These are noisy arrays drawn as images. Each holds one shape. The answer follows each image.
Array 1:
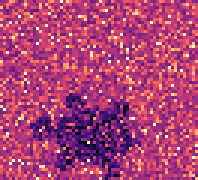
turtle
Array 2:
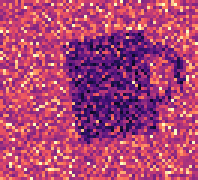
cup
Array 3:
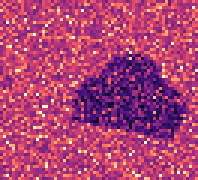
cloud
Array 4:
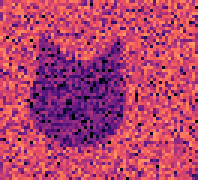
cat's head
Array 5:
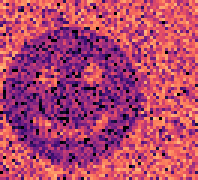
smiling face
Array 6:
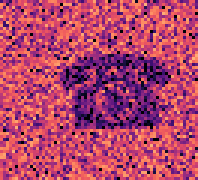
telephone
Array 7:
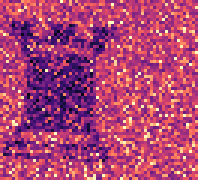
chess rook
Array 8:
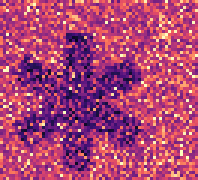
asterisk
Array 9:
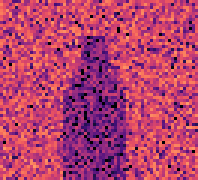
bottle
